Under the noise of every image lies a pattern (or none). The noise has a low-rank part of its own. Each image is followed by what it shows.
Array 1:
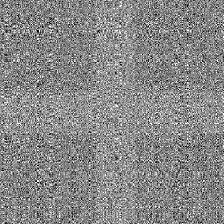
bands of rows crossing bands of columns
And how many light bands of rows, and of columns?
1 and 1
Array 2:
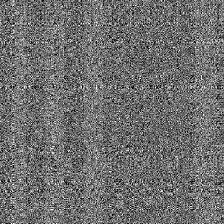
bands of columns
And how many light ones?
4
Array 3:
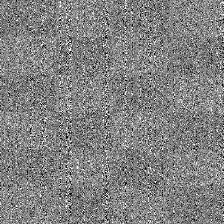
a checkerboard
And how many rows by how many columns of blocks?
6 by 4
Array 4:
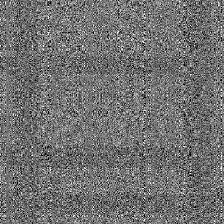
bands of rows crossing bands of columns
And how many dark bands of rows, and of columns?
3 and 2
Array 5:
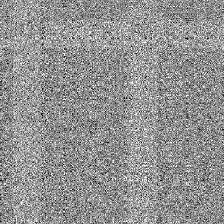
bands of rows crossing bands of columns
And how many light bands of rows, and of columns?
1 and 2
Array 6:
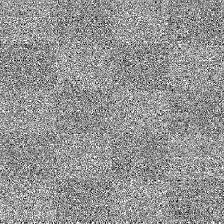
a checkerboard
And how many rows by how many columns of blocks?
5 by 4
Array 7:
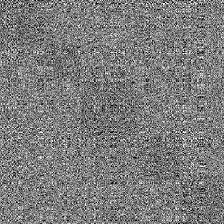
blocks along the diagonal
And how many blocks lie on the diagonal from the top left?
5
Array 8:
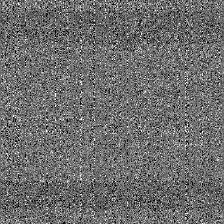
bands of rows
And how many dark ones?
2
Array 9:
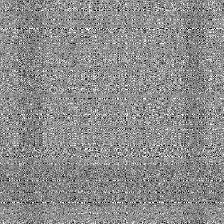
bands of rows crossing bands of columns
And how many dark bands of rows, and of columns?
1 and 2
